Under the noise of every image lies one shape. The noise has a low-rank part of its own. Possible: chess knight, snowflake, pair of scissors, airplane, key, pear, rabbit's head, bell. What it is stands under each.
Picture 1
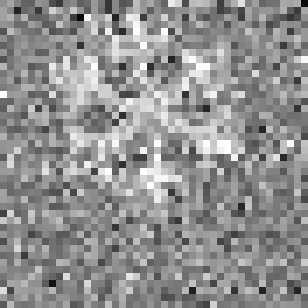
light snowflake
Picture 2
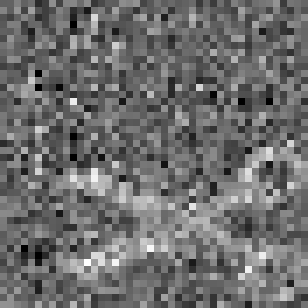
light pair of scissors
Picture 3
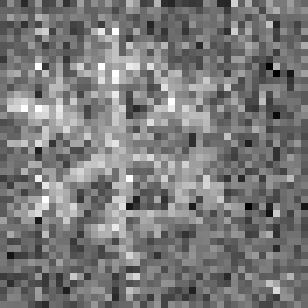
light snowflake
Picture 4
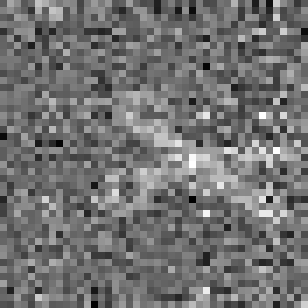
light pair of scissors
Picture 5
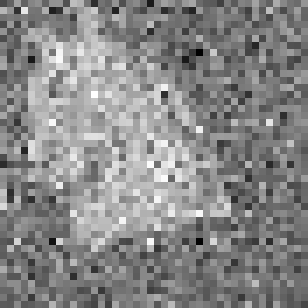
light chess knight
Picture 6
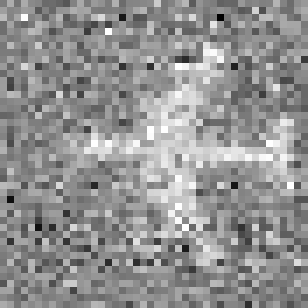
light airplane
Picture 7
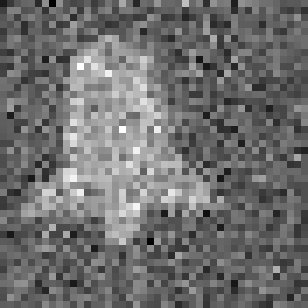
light bell
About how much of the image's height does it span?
two thirds
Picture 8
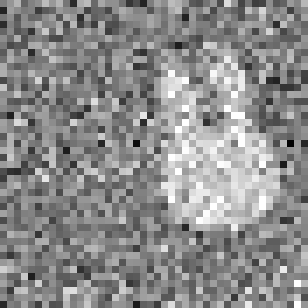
light rabbit's head
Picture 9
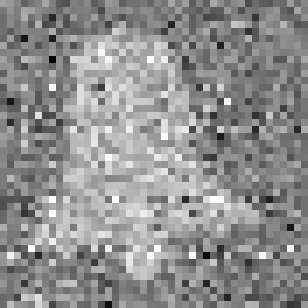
light bell
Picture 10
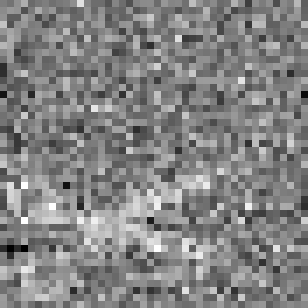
light pair of scissors
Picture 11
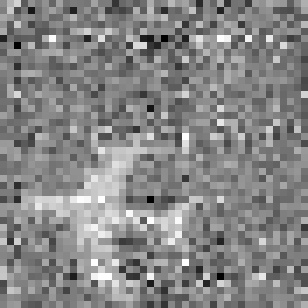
light airplane
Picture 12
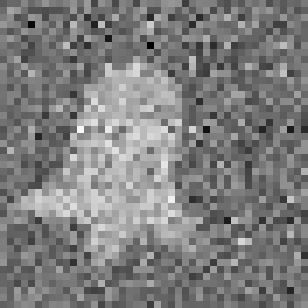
light bell
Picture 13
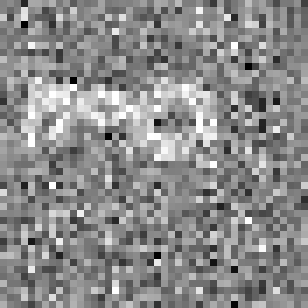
light key
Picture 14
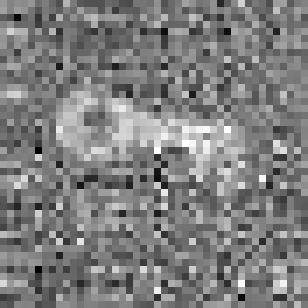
light key
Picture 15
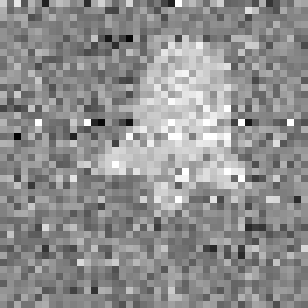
light bell
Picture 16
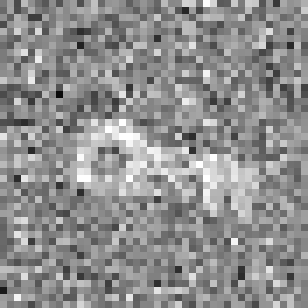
light key
